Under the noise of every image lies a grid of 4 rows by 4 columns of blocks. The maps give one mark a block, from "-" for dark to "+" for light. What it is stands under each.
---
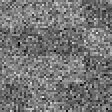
+ + + -
- - - +
+ + + -
- + - -
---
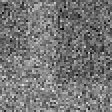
- + - -
- + - -
+ + - -
+ + + +
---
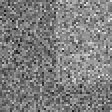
- - + +
- - + +
- - + +
- - - -
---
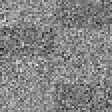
+ + - -
- - + +
+ + + +
+ + - -
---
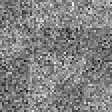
- + + +
+ - - -
- + + -
- + - +
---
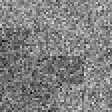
+ + + +
- + + +
- - - +
- - + +
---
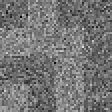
- + - -
+ + + -
- - + -
+ - + -
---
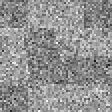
- + + -
+ - + +
+ - - -
- + + +
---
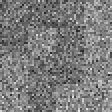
- - - +
- + - +
+ - - +
+ - + +
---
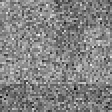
+ + - -
+ + - +
+ + + +
- - - -
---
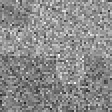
- + + +
+ + + +
- - + -
- - - -
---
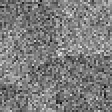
- - + +
+ - + +
+ - - -
- + - -
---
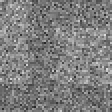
+ - - -
+ - + +
+ - + +
- - - -
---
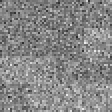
- - - -
- - - +
+ + - -
- + + +
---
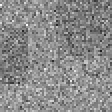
+ + - -
- + - -
- + + +
+ + + +
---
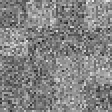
- + - +
+ - - -
- - + +
- - + -
